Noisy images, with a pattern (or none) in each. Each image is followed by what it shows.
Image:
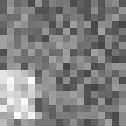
one block
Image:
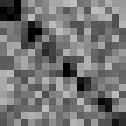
blocks along the diagonal
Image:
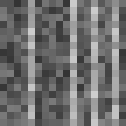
bands of columns
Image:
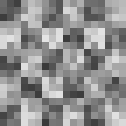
a checkerboard
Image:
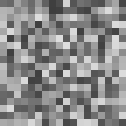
only noise
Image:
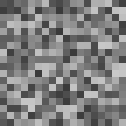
only noise
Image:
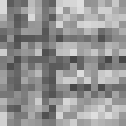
bands of rows crossing bands of columns
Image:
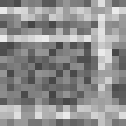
bands of rows crossing bands of columns
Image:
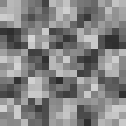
a checkerboard
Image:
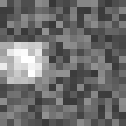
one block
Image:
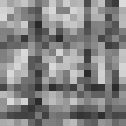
bands of rows crossing bands of columns
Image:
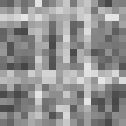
bands of rows crossing bands of columns
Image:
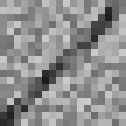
a diagonal band
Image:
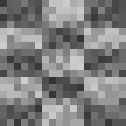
a checkerboard
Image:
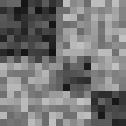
blocks along the diagonal
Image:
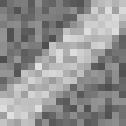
a diagonal band
